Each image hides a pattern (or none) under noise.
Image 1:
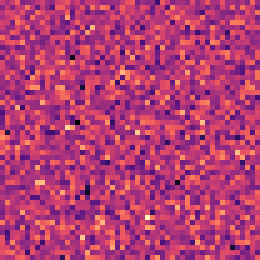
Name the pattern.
only noise
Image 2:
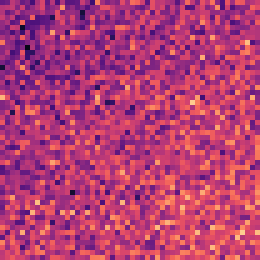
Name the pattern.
a smooth slope
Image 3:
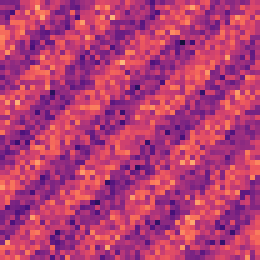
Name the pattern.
diagonal stripes
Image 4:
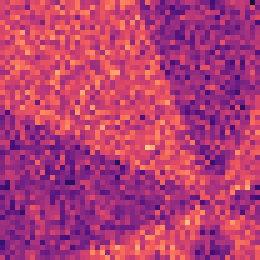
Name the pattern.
spokes from one point
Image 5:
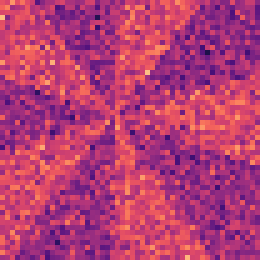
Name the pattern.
spokes from one point
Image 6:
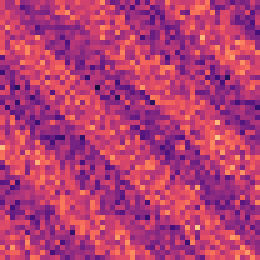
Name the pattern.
diagonal stripes
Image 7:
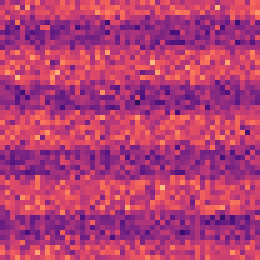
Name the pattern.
horizontal stripes
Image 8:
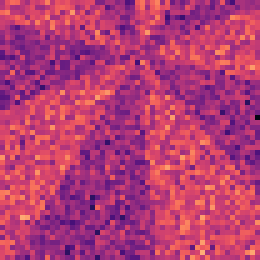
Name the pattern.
spokes from one point
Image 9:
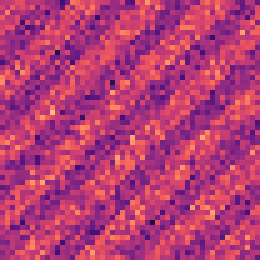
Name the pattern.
diagonal stripes
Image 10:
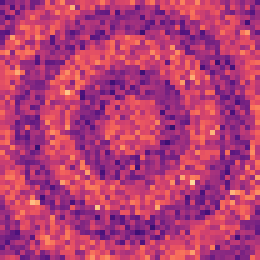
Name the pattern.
rings round one point
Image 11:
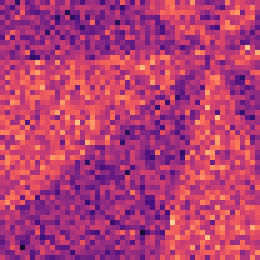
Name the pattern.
spokes from one point
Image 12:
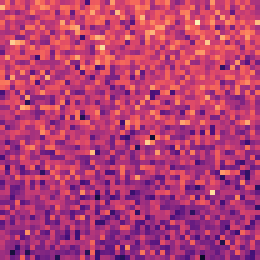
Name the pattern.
a smooth slope
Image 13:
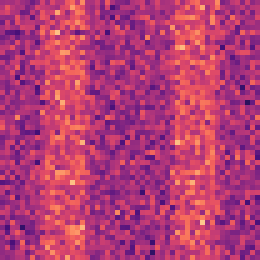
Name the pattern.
vertical stripes
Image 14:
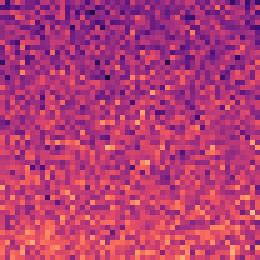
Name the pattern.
a smooth slope
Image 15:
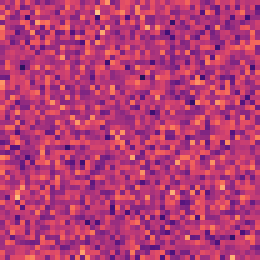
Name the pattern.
only noise
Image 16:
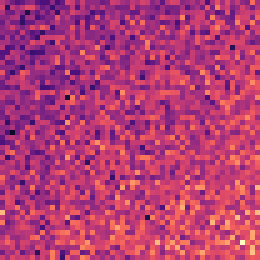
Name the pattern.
a smooth slope
